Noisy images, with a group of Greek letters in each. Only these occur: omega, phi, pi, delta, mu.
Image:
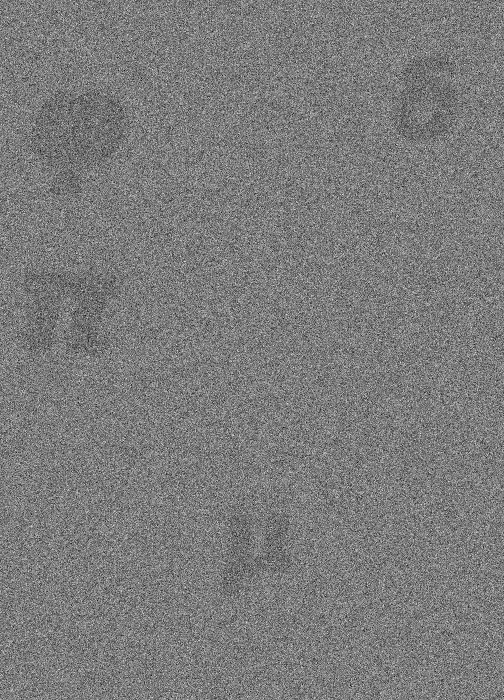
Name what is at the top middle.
nothing
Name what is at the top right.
delta
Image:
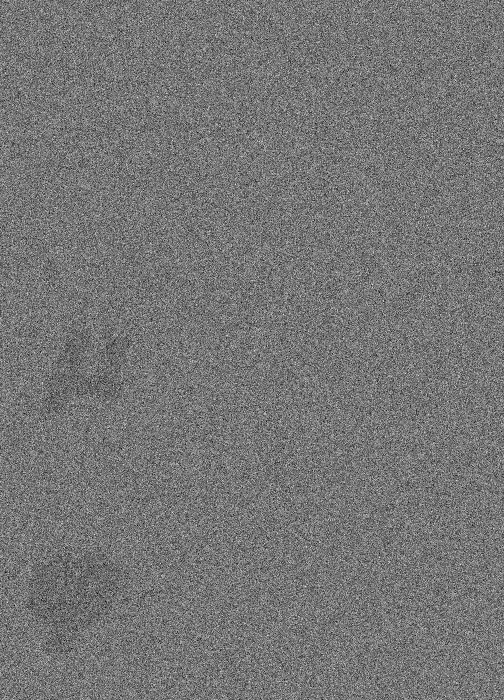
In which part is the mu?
middle left
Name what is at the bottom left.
phi
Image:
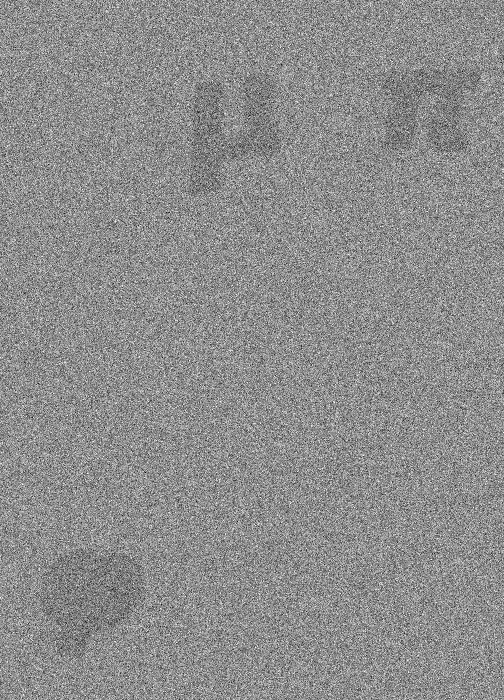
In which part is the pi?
top right
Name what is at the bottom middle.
nothing
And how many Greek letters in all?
3
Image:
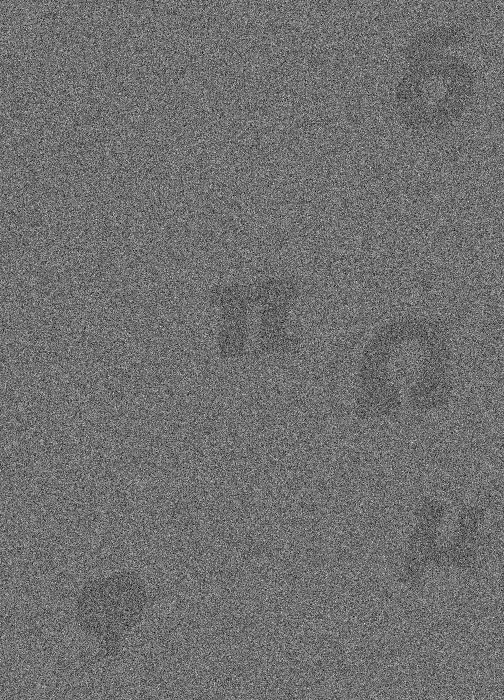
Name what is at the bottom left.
phi
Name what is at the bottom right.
mu
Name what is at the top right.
delta
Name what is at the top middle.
nothing
